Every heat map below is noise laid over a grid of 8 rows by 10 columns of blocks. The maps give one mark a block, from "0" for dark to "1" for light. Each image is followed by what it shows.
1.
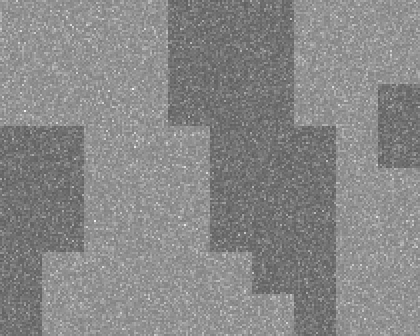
1 1 1 1 0 0 0 1 1 1
1 1 1 1 0 0 0 1 1 1
1 1 1 1 0 0 0 1 1 0
0 0 1 1 1 0 0 0 1 0
0 0 1 1 1 0 0 0 1 1
0 0 1 1 1 0 0 0 1 1
0 1 1 1 1 1 0 0 1 1
0 1 1 1 1 1 1 0 1 1
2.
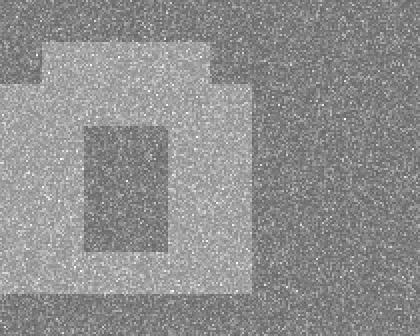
0 0 0 0 0 0 0 0 0 0
0 1 1 1 1 0 0 0 0 0
1 1 1 1 1 1 0 0 0 0
1 1 0 0 1 1 0 0 0 0
1 1 0 0 1 1 0 0 0 0
1 1 0 0 1 1 0 0 0 0
1 1 1 1 1 1 0 0 0 0
0 0 0 0 0 0 0 0 0 0
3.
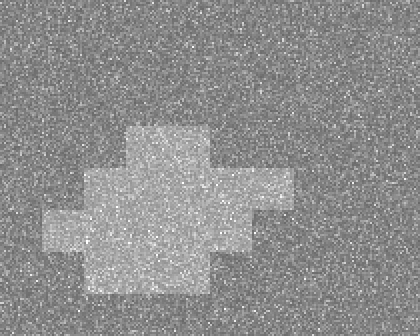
0 0 0 0 0 0 0 0 0 0
0 0 0 0 0 0 0 0 0 0
0 0 0 0 0 0 0 0 0 0
0 0 0 1 1 0 0 0 0 0
0 0 1 1 1 1 1 0 0 0
0 1 1 1 1 1 0 0 0 0
0 0 1 1 1 0 0 0 0 0
0 0 0 0 0 0 0 0 0 0
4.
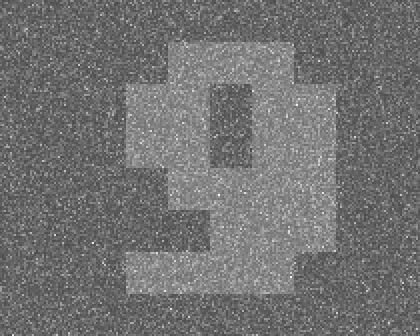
0 0 0 0 0 0 0 0 0 0
0 0 0 0 1 1 1 0 0 0
0 0 0 1 1 0 1 1 0 0
0 0 0 1 1 0 1 1 0 0
0 0 0 0 1 1 1 1 0 0
0 0 0 0 0 1 1 1 0 0
0 0 0 1 1 1 1 0 0 0
0 0 0 0 0 0 0 0 0 0
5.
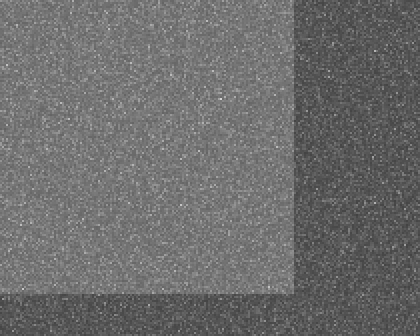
1 1 1 1 1 1 1 0 0 0
1 1 1 1 1 1 1 0 0 0
1 1 1 1 1 1 1 0 0 0
1 1 1 1 1 1 1 0 0 0
1 1 1 1 1 1 1 0 0 0
1 1 1 1 1 1 1 0 0 0
1 1 1 1 1 1 1 0 0 0
0 0 0 0 0 0 0 0 0 0
